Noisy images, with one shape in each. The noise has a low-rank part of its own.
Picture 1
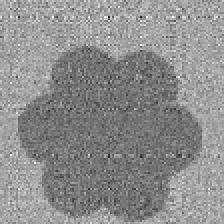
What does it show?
dark flower
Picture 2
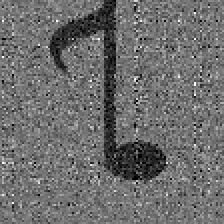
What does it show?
dark musical note
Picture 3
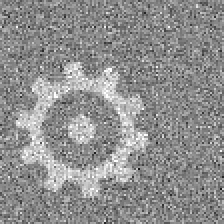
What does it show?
light gear
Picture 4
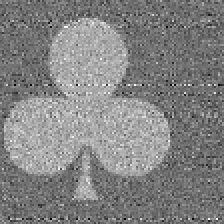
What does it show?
light club
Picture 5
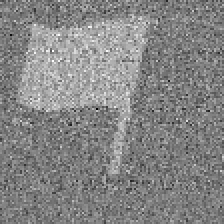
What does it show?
light flag
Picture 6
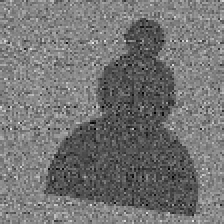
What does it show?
dark chess pawn
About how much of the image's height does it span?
nearly all
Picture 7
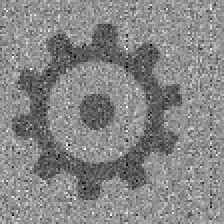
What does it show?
dark gear
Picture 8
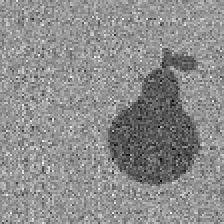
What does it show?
dark pear
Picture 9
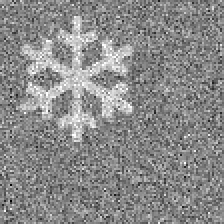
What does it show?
light snowflake
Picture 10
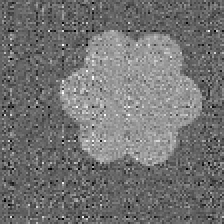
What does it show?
light flower
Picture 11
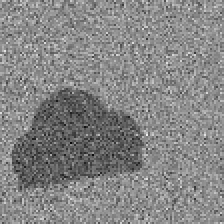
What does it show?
dark cloud
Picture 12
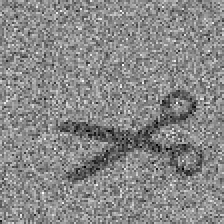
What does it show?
dark pair of scissors
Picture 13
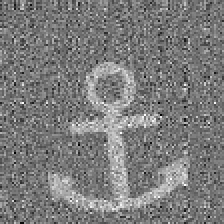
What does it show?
light anchor
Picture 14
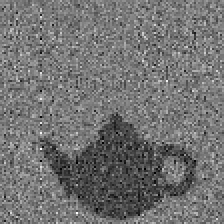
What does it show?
dark teapot
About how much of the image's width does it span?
two thirds
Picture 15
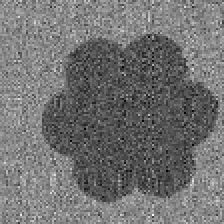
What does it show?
dark flower
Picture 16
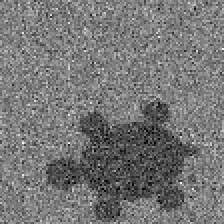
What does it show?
dark turtle
